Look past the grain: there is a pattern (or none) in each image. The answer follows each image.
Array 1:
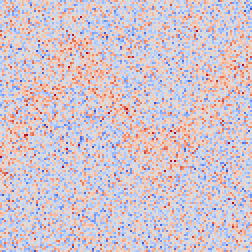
a wavy band
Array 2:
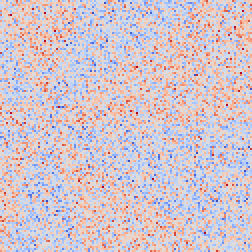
spokes from one point
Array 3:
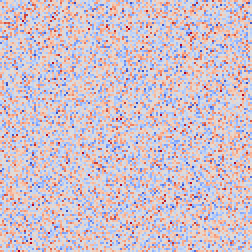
only noise
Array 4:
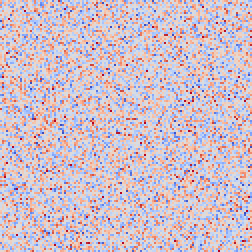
only noise
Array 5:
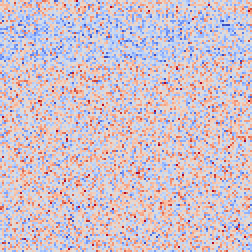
one horizontal stripe
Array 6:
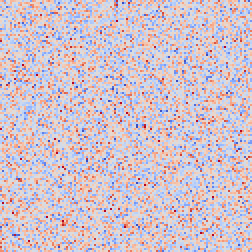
only noise
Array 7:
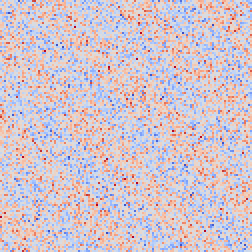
diagonal stripes
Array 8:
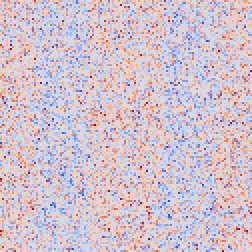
vertical stripes
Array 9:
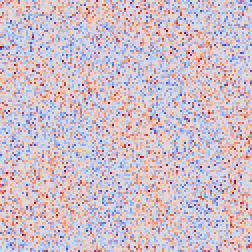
rings round one point
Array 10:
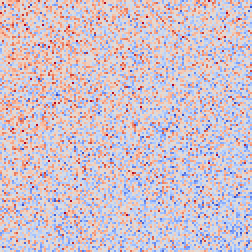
a smooth slope
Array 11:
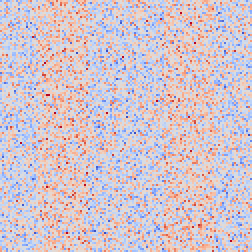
vertical stripes
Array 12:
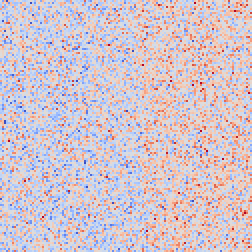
a sharp edge
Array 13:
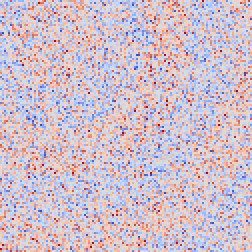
rings round one point
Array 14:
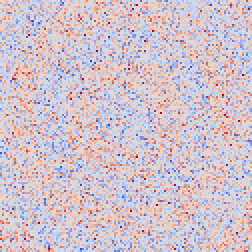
rings round one point
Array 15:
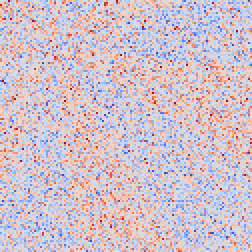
spokes from one point
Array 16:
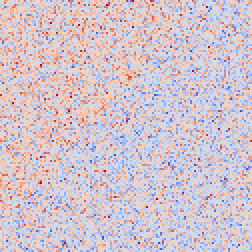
a sharp edge
